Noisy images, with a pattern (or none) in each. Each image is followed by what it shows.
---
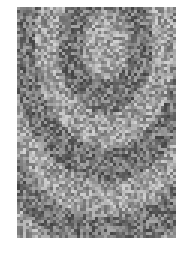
rings round one point
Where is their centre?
top middle
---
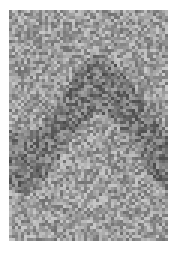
a wavy band
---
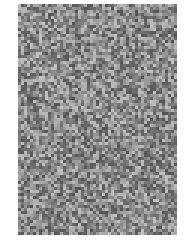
only noise
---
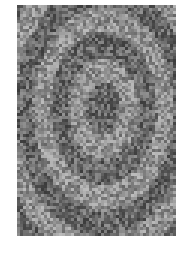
rings round one point
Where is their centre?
centre
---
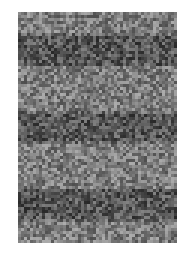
horizontal stripes
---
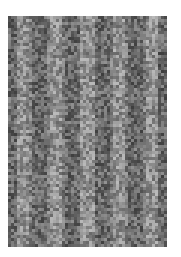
vertical stripes
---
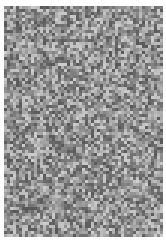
only noise
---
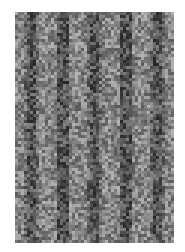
vertical stripes
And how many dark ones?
5
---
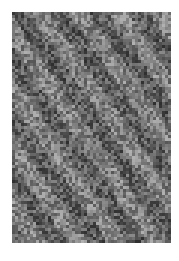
diagonal stripes
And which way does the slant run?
top left to bottom right
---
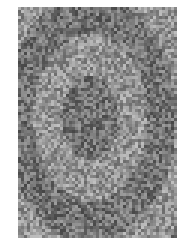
rings round one point
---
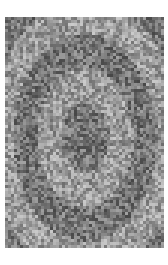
rings round one point
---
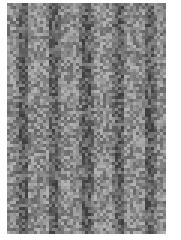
vertical stripes
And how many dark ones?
5
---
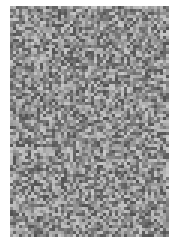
only noise
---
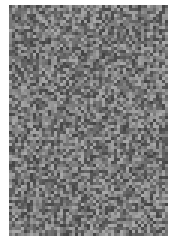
only noise
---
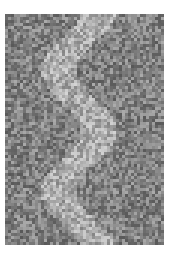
a wavy band
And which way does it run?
top to bottom
